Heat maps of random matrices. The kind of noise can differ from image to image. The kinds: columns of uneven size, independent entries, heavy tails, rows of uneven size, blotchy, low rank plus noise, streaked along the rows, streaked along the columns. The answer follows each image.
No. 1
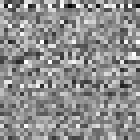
rows of uneven size
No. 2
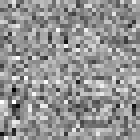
low rank plus noise
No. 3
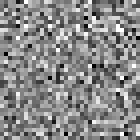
low rank plus noise
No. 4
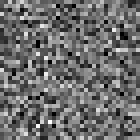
independent entries
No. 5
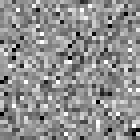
heavy tails
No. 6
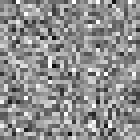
low rank plus noise
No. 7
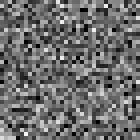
independent entries
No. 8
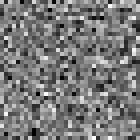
low rank plus noise
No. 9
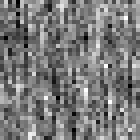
streaked along the columns
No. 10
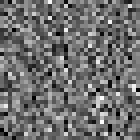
low rank plus noise
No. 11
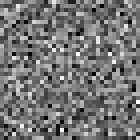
independent entries
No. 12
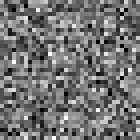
low rank plus noise
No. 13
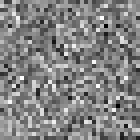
independent entries
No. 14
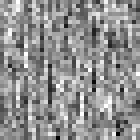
streaked along the columns
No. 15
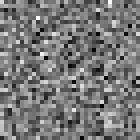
low rank plus noise
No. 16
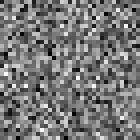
independent entries
